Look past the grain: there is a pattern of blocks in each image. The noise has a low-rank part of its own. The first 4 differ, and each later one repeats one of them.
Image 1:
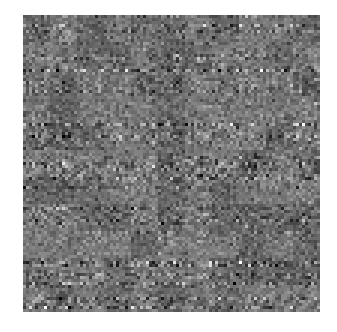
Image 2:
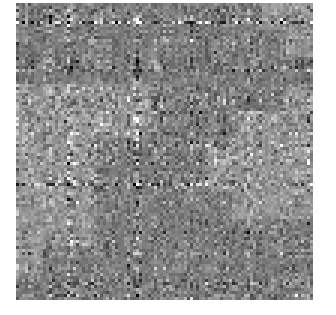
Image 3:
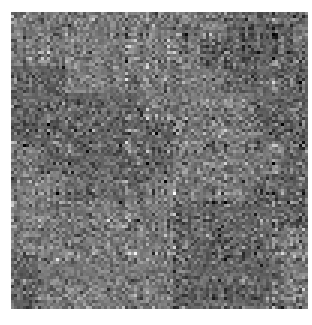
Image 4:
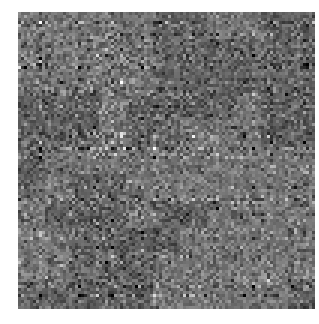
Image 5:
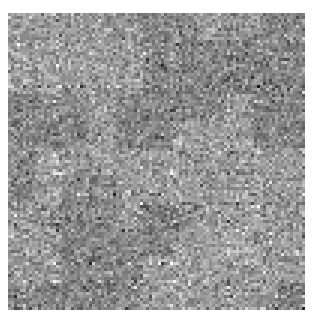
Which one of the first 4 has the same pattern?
4
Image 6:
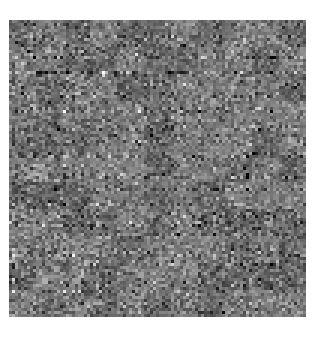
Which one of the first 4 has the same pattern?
1
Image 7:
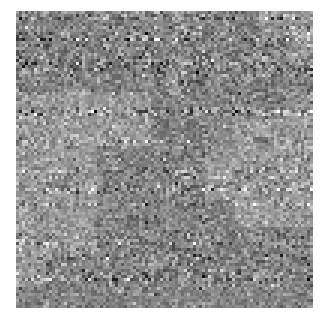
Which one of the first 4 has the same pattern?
2
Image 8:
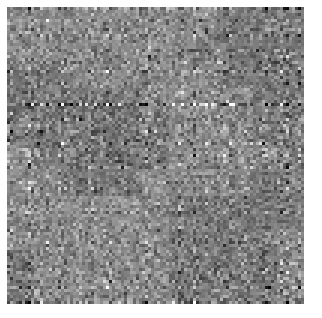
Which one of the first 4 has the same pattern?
3
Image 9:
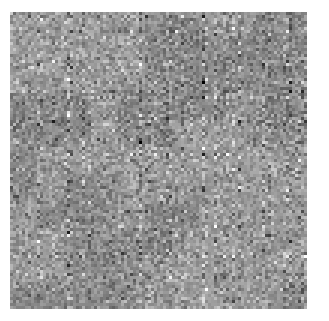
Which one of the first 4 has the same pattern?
4
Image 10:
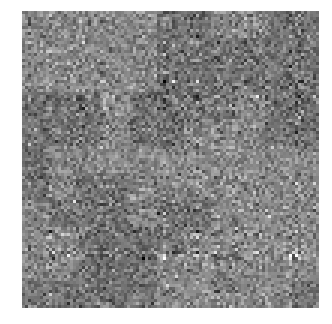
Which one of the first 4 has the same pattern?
4
